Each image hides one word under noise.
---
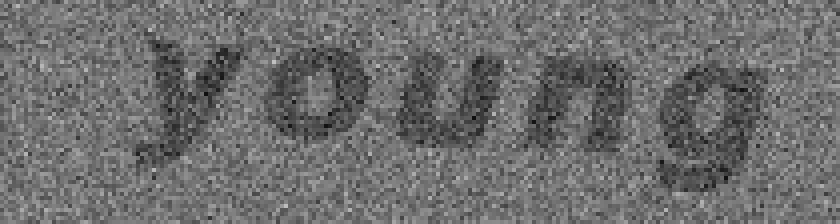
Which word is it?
young
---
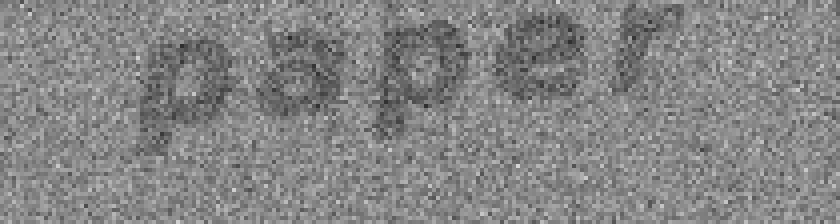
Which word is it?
paper
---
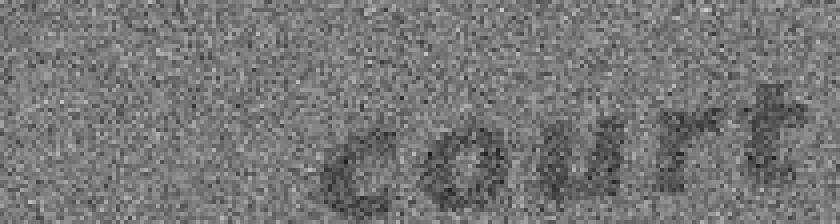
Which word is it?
court
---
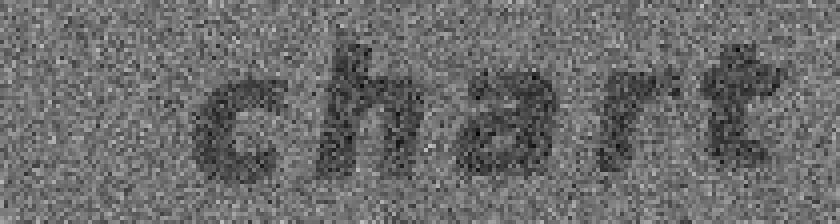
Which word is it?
chart
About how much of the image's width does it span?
two thirds
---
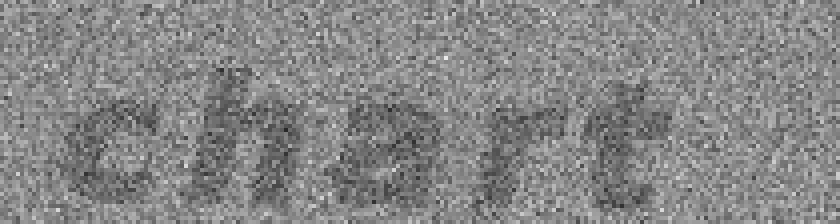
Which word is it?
chart
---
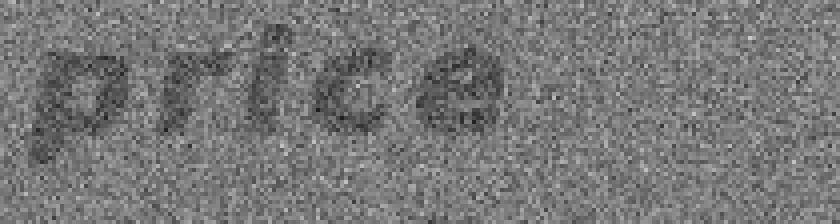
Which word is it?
price
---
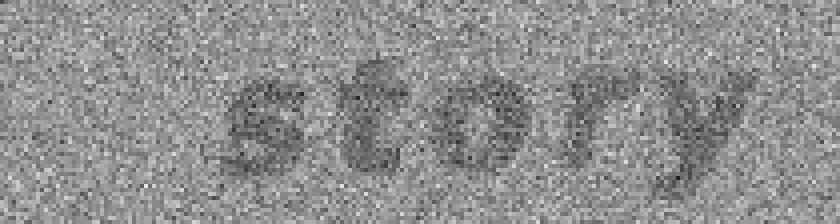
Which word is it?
story
